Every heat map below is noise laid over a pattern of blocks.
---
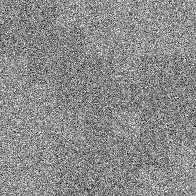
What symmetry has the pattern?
mirrored about the diagonal from the top left
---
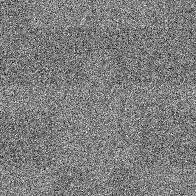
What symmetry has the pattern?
left and right mirror each other
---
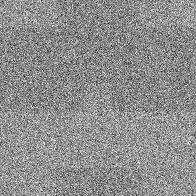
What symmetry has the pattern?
left and right mirror each other
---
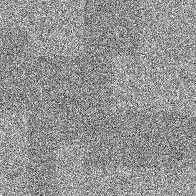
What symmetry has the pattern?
no symmetry
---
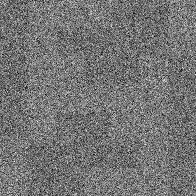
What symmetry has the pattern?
the same after a half turn
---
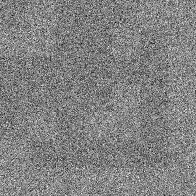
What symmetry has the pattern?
mirrored about the diagonal from the top left
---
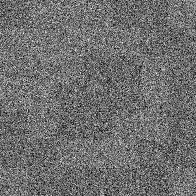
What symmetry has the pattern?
mirrored about the diagonal from the top left
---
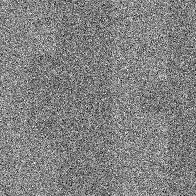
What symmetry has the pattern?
top and bottom mirror each other
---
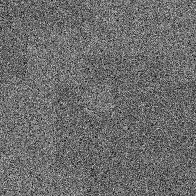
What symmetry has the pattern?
mirrored about the diagonal from the top left
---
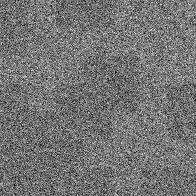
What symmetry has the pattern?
mirrored about the diagonal from the bottom left
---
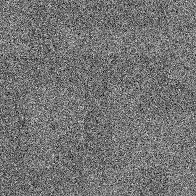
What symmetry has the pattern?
no symmetry
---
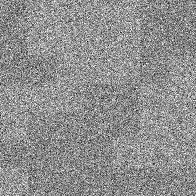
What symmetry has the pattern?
no symmetry
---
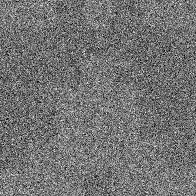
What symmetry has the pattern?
left and right mirror each other
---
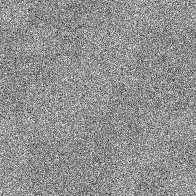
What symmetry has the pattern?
mirrored about the diagonal from the top left
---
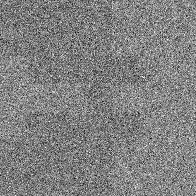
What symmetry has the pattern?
top and bottom mirror each other
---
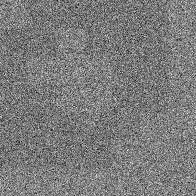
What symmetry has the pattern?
mirrored about the diagonal from the top left
